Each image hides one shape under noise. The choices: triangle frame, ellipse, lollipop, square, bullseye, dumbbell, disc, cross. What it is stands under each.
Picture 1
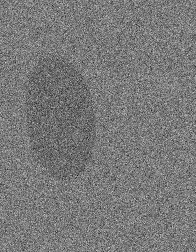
ellipse
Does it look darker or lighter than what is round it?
darker
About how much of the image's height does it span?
half
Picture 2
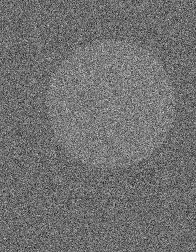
disc
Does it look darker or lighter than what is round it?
lighter
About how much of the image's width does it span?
two thirds
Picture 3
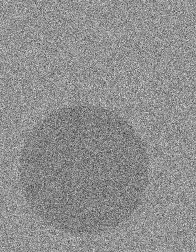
disc
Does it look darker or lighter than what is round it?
darker
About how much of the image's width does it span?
two thirds
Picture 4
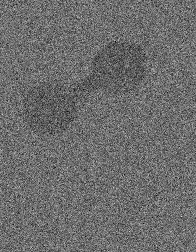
dumbbell
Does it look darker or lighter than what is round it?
darker
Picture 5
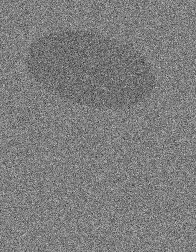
ellipse
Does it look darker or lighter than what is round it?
darker
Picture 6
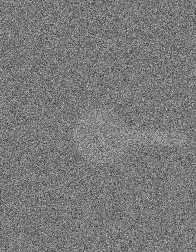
lollipop
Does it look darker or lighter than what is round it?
lighter
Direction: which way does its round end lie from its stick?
left
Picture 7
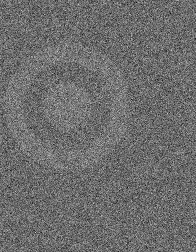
bullseye
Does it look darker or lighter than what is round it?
lighter
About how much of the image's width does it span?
two thirds
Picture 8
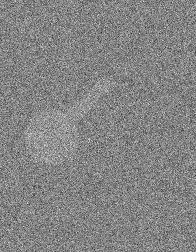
lollipop
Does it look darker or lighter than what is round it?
lighter
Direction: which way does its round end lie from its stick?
down and left
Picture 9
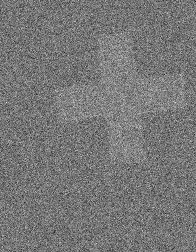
cross
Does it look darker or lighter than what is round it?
lighter
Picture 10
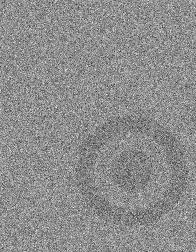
bullseye
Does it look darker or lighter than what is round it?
darker
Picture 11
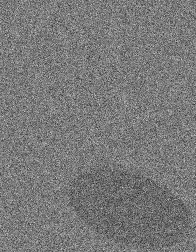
ellipse
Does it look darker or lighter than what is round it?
darker
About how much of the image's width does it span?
two thirds
